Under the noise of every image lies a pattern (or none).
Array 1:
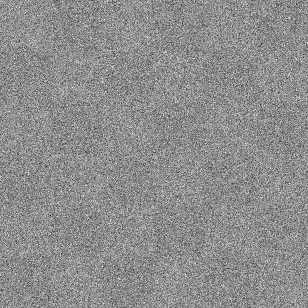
a checkerboard
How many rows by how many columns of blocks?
6 by 6
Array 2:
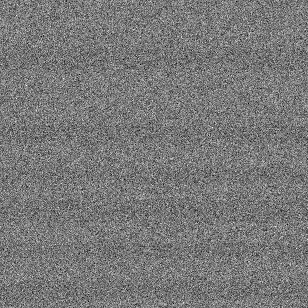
bands of rows
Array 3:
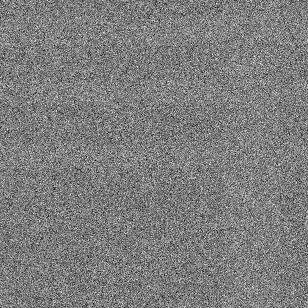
bands of rows crossing bands of columns
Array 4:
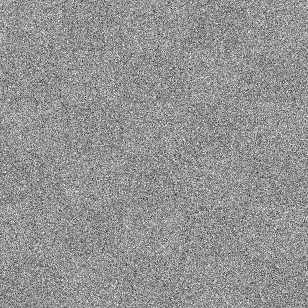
a checkerboard
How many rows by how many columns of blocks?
6 by 5
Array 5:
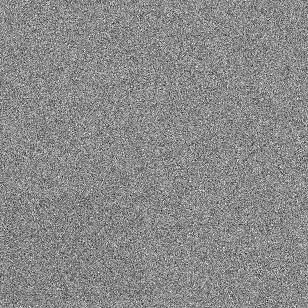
one block
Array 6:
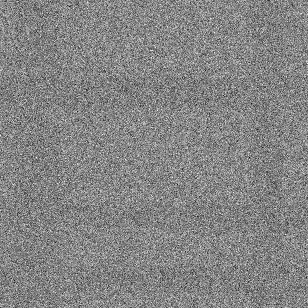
bands of rows crossing bands of columns
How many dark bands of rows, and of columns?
3 and 2
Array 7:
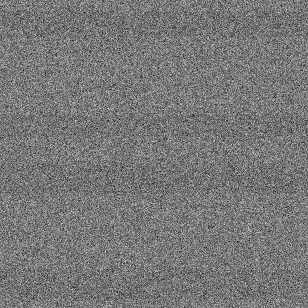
bands of rows
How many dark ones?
4
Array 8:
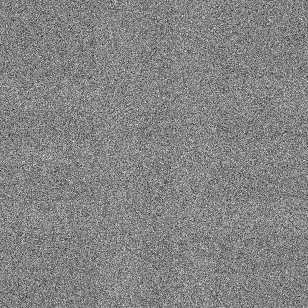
bands of rows crossing bands of columns
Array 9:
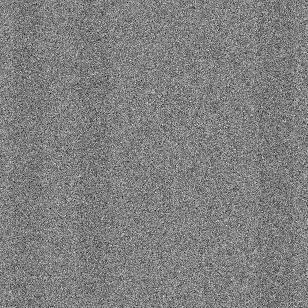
bands of columns
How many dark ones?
3
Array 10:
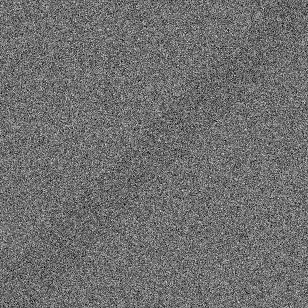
a diagonal band
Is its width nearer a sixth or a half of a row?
a sixth
